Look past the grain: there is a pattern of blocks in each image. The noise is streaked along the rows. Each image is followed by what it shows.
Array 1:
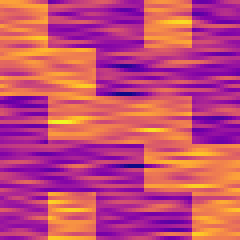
the same after a half turn
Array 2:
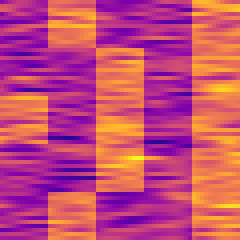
top and bottom mirror each other
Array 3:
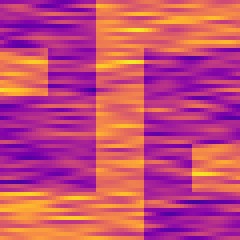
the same after a half turn
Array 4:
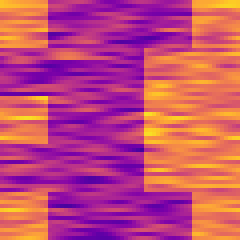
top and bottom mirror each other
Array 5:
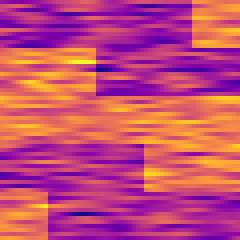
the same after a half turn
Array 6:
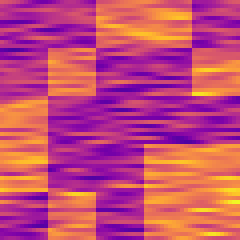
mirrored about the diagonal from the top left
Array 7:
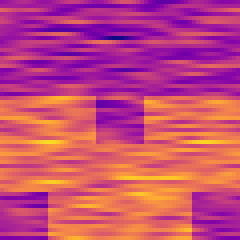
left and right mirror each other
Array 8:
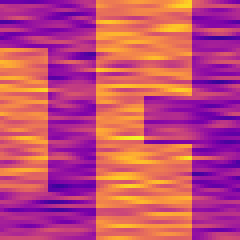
top and bottom mirror each other
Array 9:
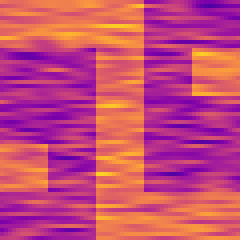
the same after a half turn
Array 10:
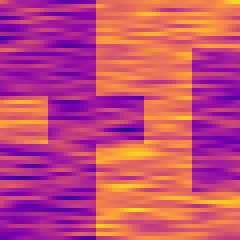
top and bottom mirror each other
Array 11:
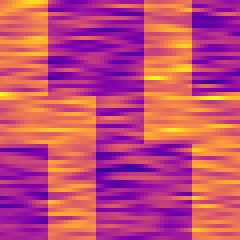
the same after a half turn
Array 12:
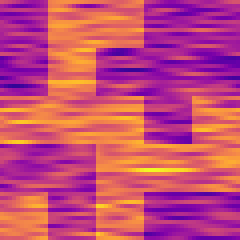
mirrored about the diagonal from the bottom left
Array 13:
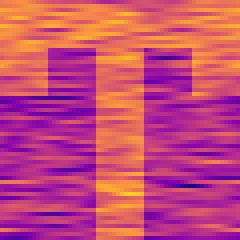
left and right mirror each other
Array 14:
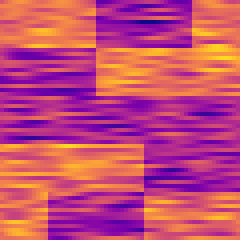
the same after a half turn
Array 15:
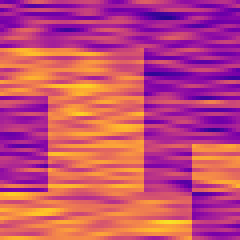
no symmetry
